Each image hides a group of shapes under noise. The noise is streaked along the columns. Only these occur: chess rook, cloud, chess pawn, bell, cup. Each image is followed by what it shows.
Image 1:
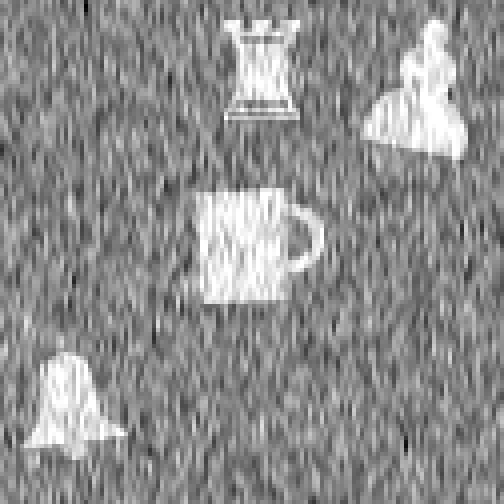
top middle: chess rook; top right: chess pawn; centre: cup; bottom left: bell
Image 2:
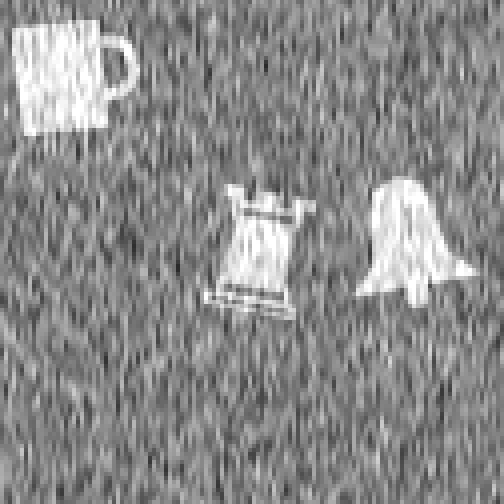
top left: cup; centre: chess rook; middle right: bell
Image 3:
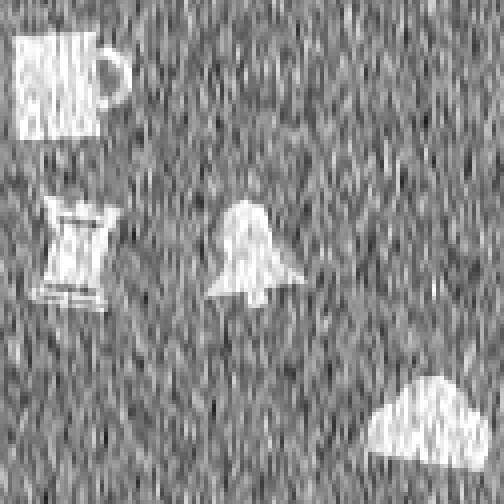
top left: cup; middle left: chess rook; centre: bell; bottom right: cloud
